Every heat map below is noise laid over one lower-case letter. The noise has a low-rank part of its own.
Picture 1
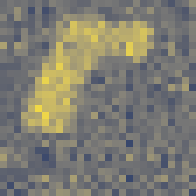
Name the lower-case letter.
r
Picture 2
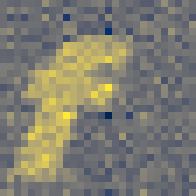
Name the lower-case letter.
f
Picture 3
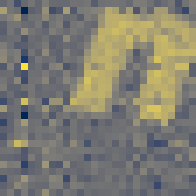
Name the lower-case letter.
n
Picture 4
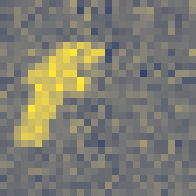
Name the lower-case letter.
f
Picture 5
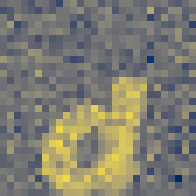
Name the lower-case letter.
d
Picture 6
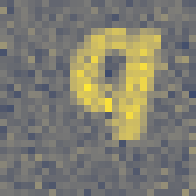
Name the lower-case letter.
q
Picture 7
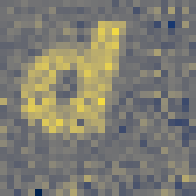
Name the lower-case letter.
d
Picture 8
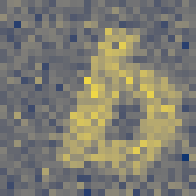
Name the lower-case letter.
b
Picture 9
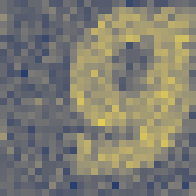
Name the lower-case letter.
g
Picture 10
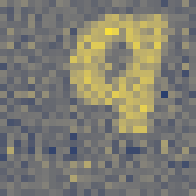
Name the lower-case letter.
q
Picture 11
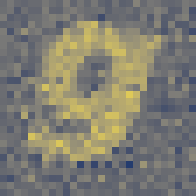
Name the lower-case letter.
g
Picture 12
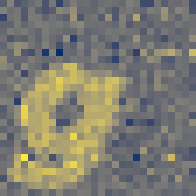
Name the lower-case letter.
g
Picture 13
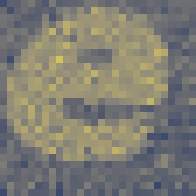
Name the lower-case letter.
e
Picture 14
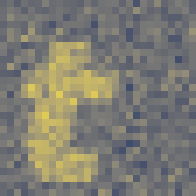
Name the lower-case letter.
t
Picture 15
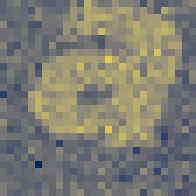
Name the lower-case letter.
a
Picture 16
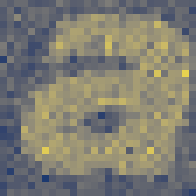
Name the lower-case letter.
a
